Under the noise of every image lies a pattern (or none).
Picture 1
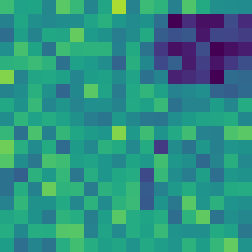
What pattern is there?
one block
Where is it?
top right
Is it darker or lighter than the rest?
darker
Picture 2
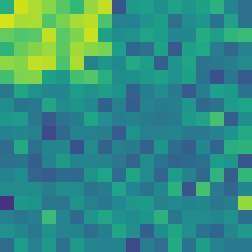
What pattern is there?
one block
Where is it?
top left
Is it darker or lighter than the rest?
lighter
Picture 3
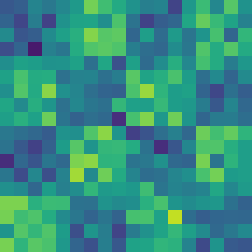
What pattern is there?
a checkerboard
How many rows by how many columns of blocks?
4 by 4
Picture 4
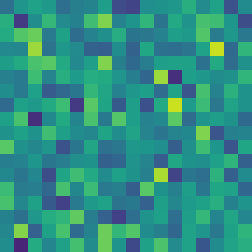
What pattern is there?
only noise
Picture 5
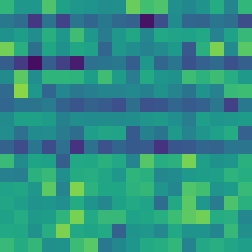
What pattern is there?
bands of rows
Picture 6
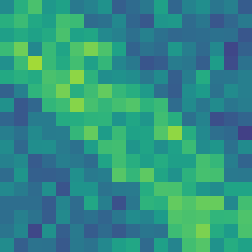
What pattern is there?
a diagonal band
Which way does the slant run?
top left to bottom right
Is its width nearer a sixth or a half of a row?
a half
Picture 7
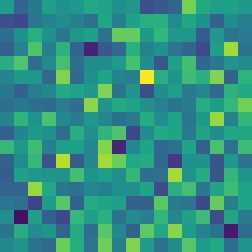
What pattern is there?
only noise
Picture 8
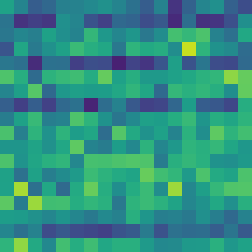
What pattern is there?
bands of rows
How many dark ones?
4
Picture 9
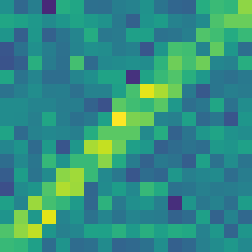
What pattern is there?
a diagonal band
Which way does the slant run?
bottom left to top right
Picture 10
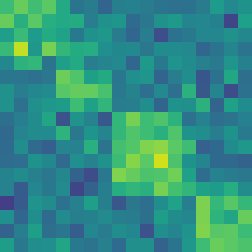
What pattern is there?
blocks along the diagonal
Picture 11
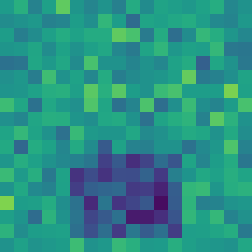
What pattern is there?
one block
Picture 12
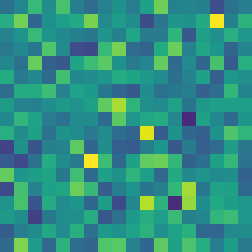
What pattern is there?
only noise
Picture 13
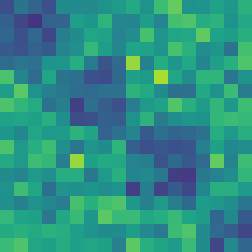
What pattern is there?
blocks along the diagonal
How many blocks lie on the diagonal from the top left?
4
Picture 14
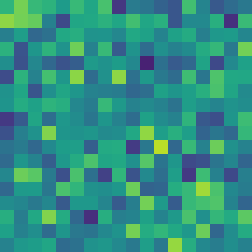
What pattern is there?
only noise
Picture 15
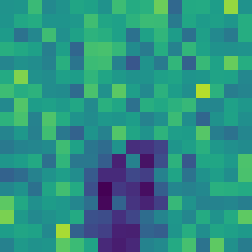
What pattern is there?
one block
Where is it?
bottom middle
